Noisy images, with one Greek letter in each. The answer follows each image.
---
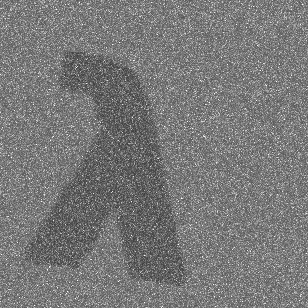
lambda
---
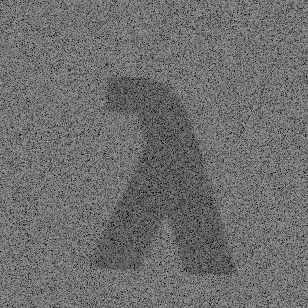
lambda
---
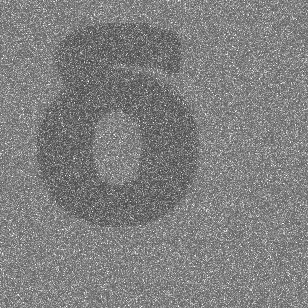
delta
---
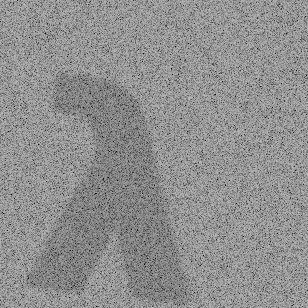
lambda
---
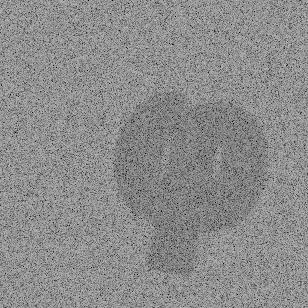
phi
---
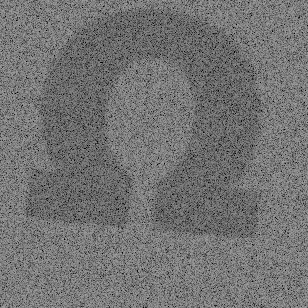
omega
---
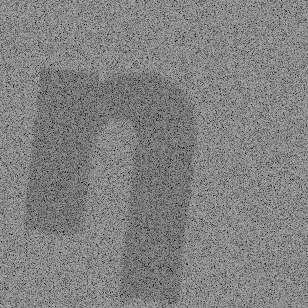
eta
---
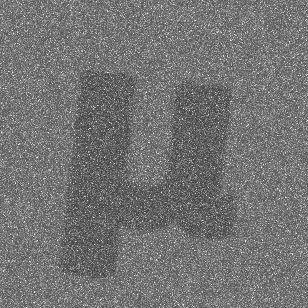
mu
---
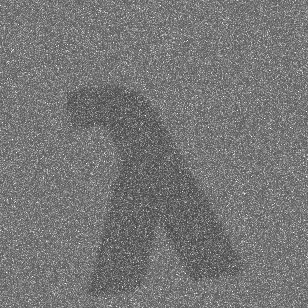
lambda
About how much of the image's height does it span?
two thirds
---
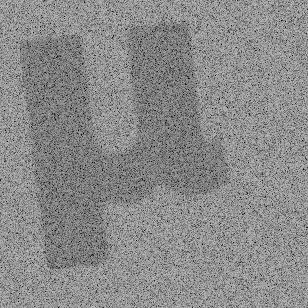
mu
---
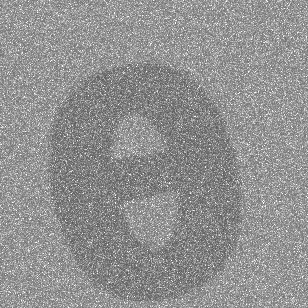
theta
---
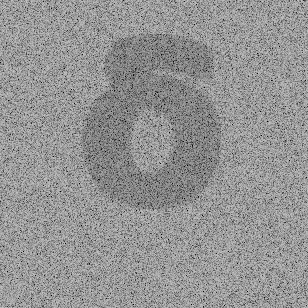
delta
